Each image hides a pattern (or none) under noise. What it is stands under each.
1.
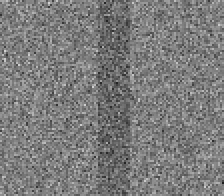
one band of columns
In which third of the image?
middle
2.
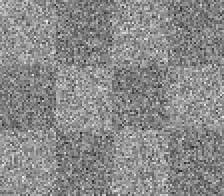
a checkerboard
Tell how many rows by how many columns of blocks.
3 by 4
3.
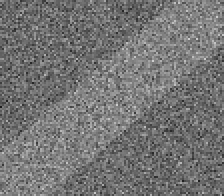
a diagonal band
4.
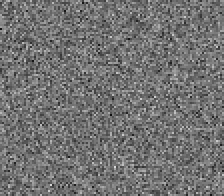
only noise
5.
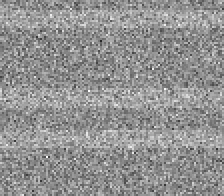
bands of rows
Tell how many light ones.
3
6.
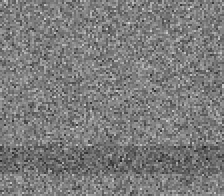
one band of rows
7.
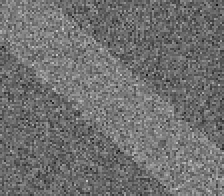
a diagonal band
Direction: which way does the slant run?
top left to bottom right
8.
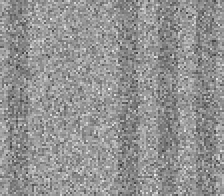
bands of columns
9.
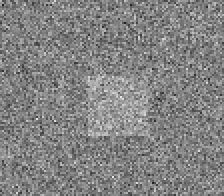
one block
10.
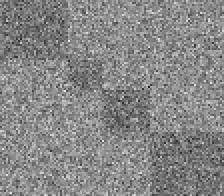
blocks along the diagonal
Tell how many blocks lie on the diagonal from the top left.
4
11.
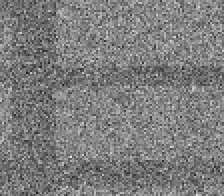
bands of rows crossing bands of columns
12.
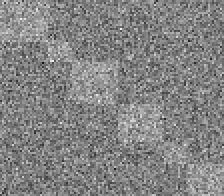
blocks along the diagonal
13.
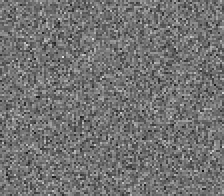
only noise
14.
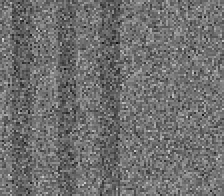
bands of columns
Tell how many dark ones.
3
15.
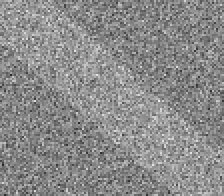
a diagonal band
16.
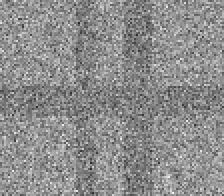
bands of rows crossing bands of columns
